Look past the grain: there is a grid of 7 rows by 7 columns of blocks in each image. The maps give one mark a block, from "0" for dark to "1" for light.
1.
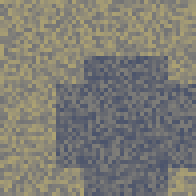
1 1 1 1 1 1 1
1 1 1 1 1 1 1
1 1 1 0 0 0 1
1 1 0 0 0 0 0
1 1 0 0 0 0 0
1 1 0 0 0 0 0
1 1 1 0 0 0 1
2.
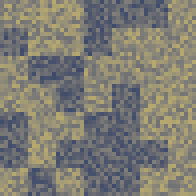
1 1 1 0 0 0 1
0 1 1 0 1 1 1
1 0 0 1 1 1 1
1 1 0 1 0 1 1
0 1 1 0 0 1 1
0 1 0 0 0 0 1
1 0 1 0 0 1 1
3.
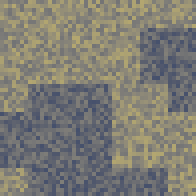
1 1 1 1 1 1 1
1 1 1 1 1 0 0
1 1 1 1 1 0 0
1 0 0 0 1 1 0
0 0 0 0 1 1 1
0 0 0 0 1 1 1
1 0 0 0 0 0 1
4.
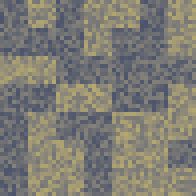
0 1 0 1 1 0 1
0 0 0 1 0 0 1
1 1 0 0 0 0 0
0 0 1 1 0 0 1
0 1 0 0 1 1 1
0 1 1 0 1 1 0
0 1 1 0 1 1 1
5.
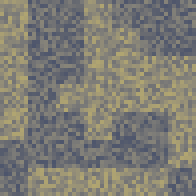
1 0 0 1 0 0 0
1 0 0 1 1 0 0
1 0 0 1 1 1 1
1 0 1 1 1 1 1
1 0 0 1 0 0 1
0 0 0 0 0 0 1
0 1 1 1 1 1 0
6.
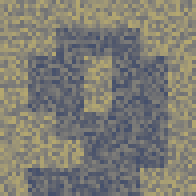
1 1 1 1 1 1 1
1 1 0 0 0 1 1
1 0 0 1 0 0 1
1 0 0 1 0 0 1
1 1 0 0 0 0 1
1 1 1 0 0 0 1
1 0 0 0 0 1 1
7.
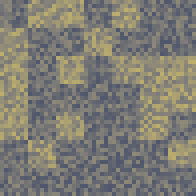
0 1 1 0 1 0 0
1 0 0 1 0 0 0
1 0 1 0 1 1 1
1 0 0 0 0 1 1
1 0 1 0 0 1 0
0 1 0 0 0 0 1
0 0 0 0 0 0 0
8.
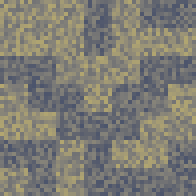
1 1 1 0 1 0 0
1 1 1 0 1 1 1
0 0 1 1 1 0 0
1 0 0 1 0 0 1
1 1 0 0 0 1 1
0 0 1 0 1 1 0
1 0 1 0 0 0 0
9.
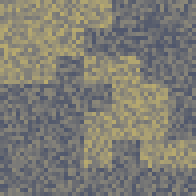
1 1 1 1 0 0 0
1 1 1 0 0 0 0
1 1 0 1 1 0 0
0 0 0 0 1 1 0
0 0 0 1 1 1 0
0 0 0 1 0 1 1
0 0 0 0 0 0 0
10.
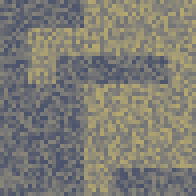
0 0 0 1 1 1 1
0 1 1 1 1 1 1
0 1 0 0 0 0 1
0 0 0 1 1 1 1
0 0 0 1 1 1 1
0 0 0 1 1 1 1
0 0 0 1 0 0 0
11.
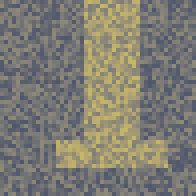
0 0 0 1 1 0 0
0 0 0 1 1 0 0
0 0 0 1 1 0 0
0 0 0 1 1 0 0
0 0 0 1 1 0 0
0 0 1 1 1 1 0
0 0 0 0 0 0 0
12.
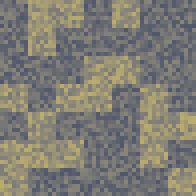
0 1 1 0 1 0 0
0 1 0 0 0 0 0
0 0 0 1 1 0 0
1 0 1 1 0 1 0
0 1 0 0 0 1 1
1 1 1 0 0 1 0
1 0 0 0 0 0 1
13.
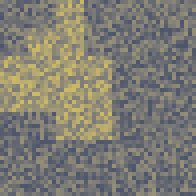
0 0 1 0 0 0 0
0 1 1 0 0 0 0
1 1 1 1 0 0 0
1 1 1 1 0 0 0
0 0 1 1 0 0 0
0 0 0 0 0 0 0
0 0 0 0 0 0 0
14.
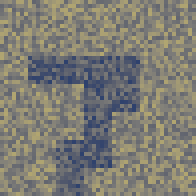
1 1 1 1 1 1 1
1 1 1 1 1 1 1
1 0 0 0 0 1 1
1 1 1 0 0 1 1
1 1 1 0 1 1 1
1 1 0 0 1 1 1
1 1 0 1 1 1 1
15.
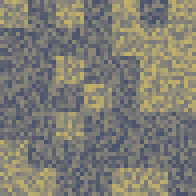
1 0 1 0 1 0 1
0 0 0 0 1 1 1
0 0 1 0 0 1 1
0 0 0 1 0 1 1
0 0 1 0 0 0 0
1 0 0 0 0 0 0
1 1 0 0 1 1 0
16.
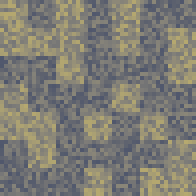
1 0 1 0 1 0 0
1 1 1 0 1 0 1
0 0 1 0 0 0 1
1 0 0 0 1 0 0
1 1 0 1 0 1 0
0 1 0 0 0 0 1
0 0 0 1 0 1 1
